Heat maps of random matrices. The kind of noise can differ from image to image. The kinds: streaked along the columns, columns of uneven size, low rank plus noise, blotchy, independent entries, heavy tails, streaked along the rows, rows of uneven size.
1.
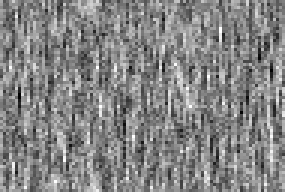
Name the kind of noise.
streaked along the columns
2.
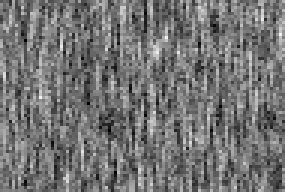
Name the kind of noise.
streaked along the columns
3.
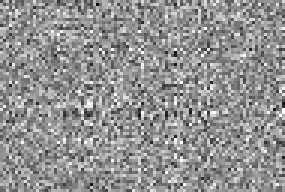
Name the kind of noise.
low rank plus noise
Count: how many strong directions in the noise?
one
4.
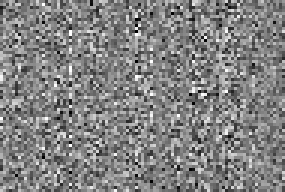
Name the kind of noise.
columns of uneven size
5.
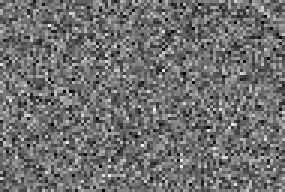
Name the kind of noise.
independent entries
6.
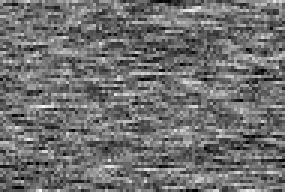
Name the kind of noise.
streaked along the rows
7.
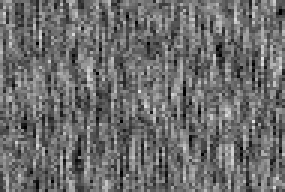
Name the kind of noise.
streaked along the columns
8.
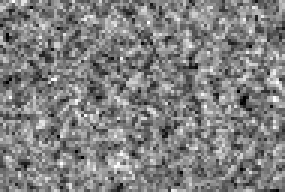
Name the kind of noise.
blotchy
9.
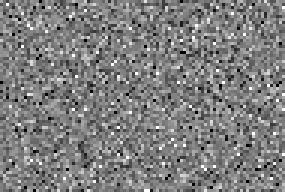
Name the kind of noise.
heavy tails
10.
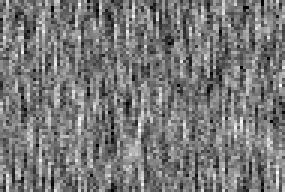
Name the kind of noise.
streaked along the columns
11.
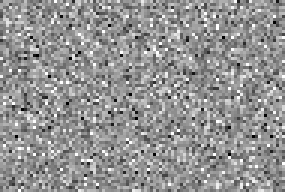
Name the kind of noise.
heavy tails
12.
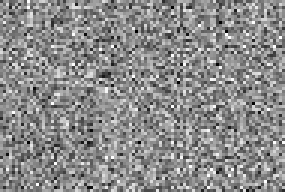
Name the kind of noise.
low rank plus noise
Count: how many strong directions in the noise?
two
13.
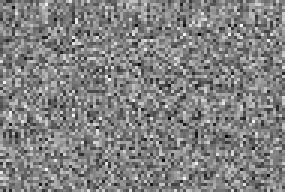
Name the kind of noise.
low rank plus noise
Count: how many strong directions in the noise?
three or four
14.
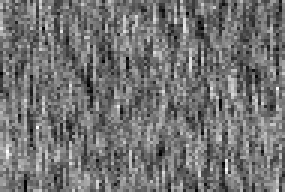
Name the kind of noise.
streaked along the columns
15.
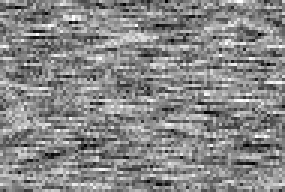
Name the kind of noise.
streaked along the rows
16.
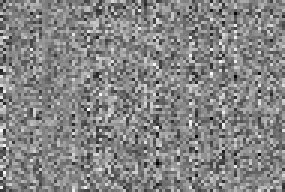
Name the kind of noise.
columns of uneven size
